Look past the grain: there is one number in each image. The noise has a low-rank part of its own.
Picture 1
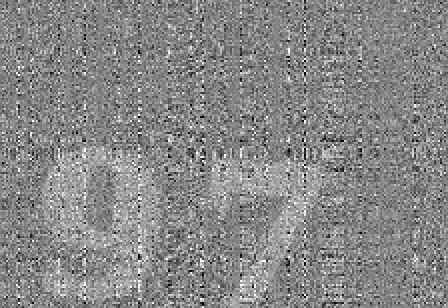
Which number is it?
97
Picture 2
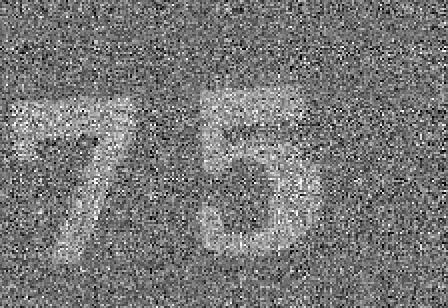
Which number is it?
75
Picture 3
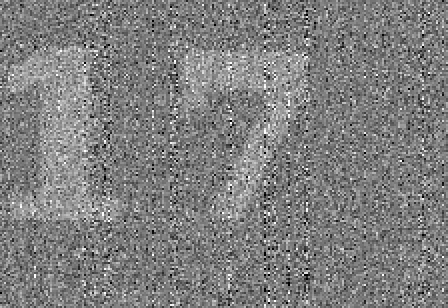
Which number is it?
17
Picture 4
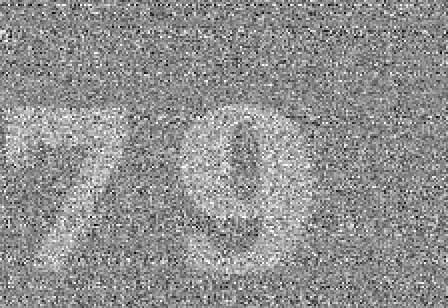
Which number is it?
79
